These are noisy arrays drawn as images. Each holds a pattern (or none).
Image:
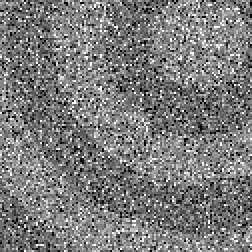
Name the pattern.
rings round one point
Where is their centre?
top right
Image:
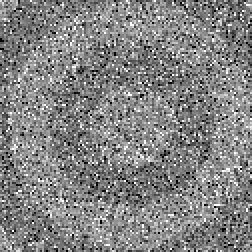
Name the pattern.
rings round one point
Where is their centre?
centre
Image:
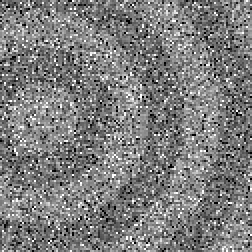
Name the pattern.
rings round one point
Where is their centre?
middle left
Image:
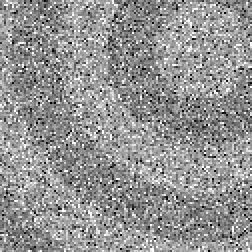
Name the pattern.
rings round one point
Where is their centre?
top right
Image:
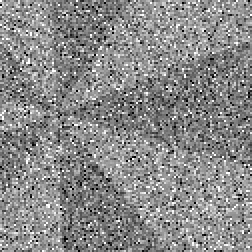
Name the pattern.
spokes from one point
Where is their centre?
middle left
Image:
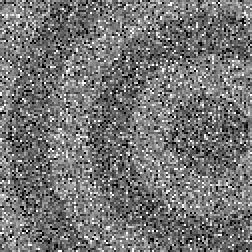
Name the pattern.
rings round one point
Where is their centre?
middle right
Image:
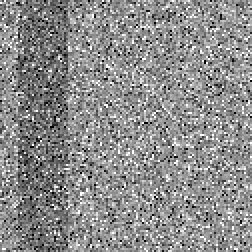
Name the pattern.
one vertical stripe
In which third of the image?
left
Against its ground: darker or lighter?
darker
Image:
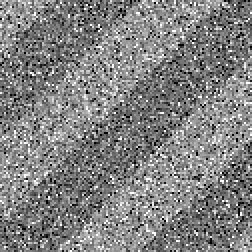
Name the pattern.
diagonal stripes
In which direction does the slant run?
bottom left to top right
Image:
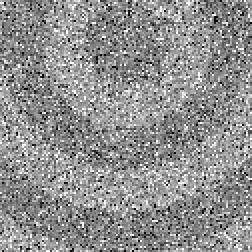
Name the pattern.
rings round one point
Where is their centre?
top middle
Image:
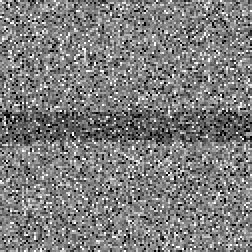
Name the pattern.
one horizontal stripe
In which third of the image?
middle
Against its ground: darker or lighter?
darker
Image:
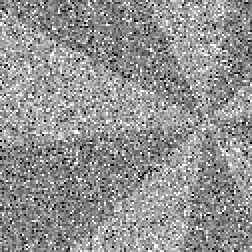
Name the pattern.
spokes from one point
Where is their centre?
middle right
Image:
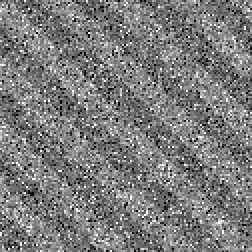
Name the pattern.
diagonal stripes
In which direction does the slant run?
top left to bottom right
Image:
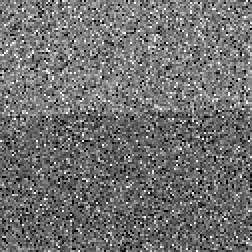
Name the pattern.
a sharp edge
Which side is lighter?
top
